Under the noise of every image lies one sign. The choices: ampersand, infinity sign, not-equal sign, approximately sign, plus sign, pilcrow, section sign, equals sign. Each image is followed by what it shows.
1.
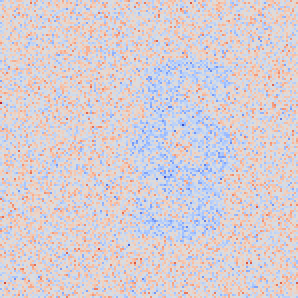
section sign
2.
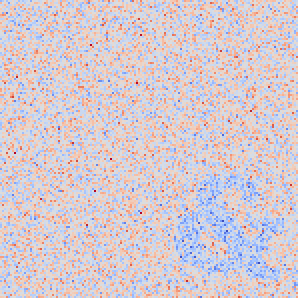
ampersand
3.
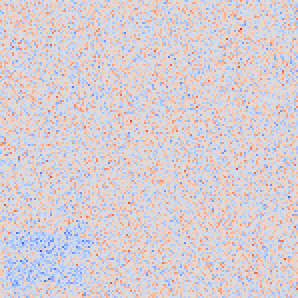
not-equal sign
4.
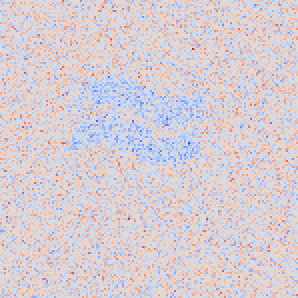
approximately sign
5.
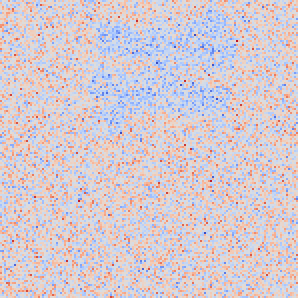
not-equal sign
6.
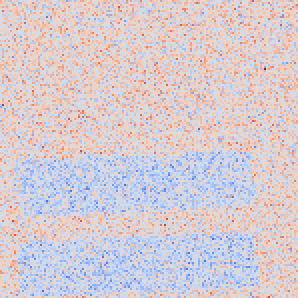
equals sign
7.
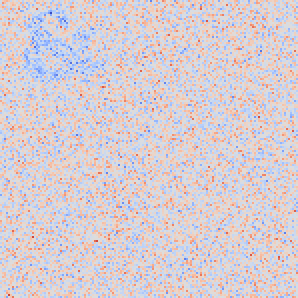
ampersand
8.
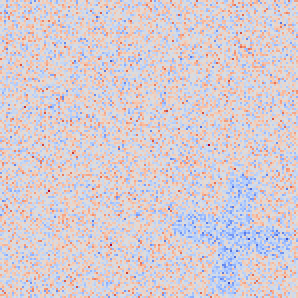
plus sign
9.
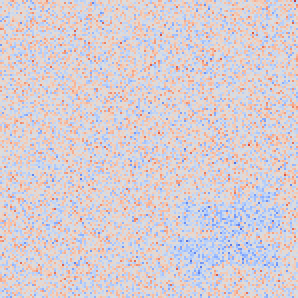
not-equal sign
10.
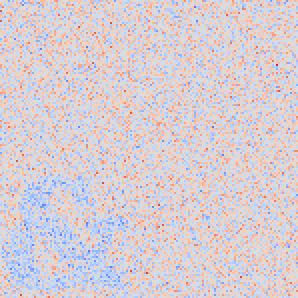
ampersand
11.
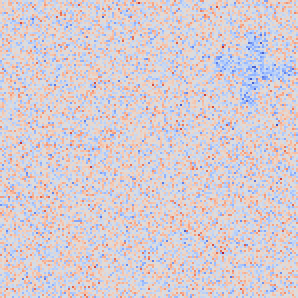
plus sign
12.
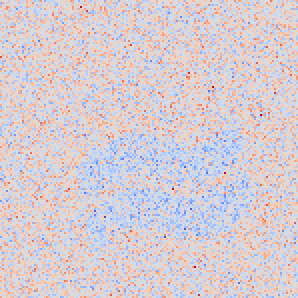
approximately sign
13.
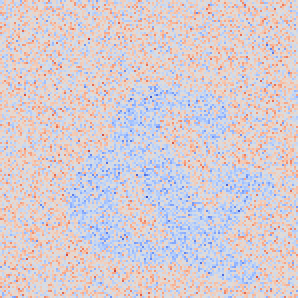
ampersand
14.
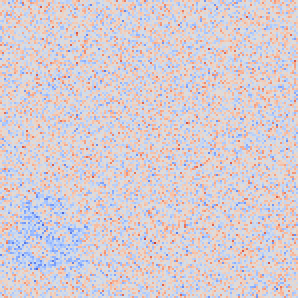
ampersand
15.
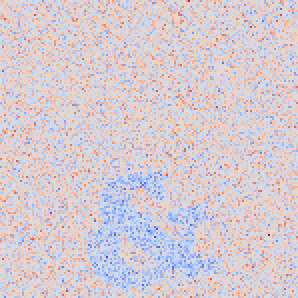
ampersand
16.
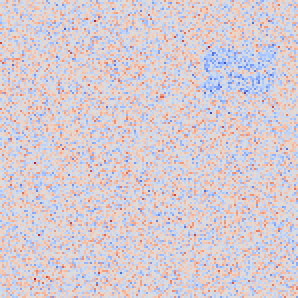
approximately sign
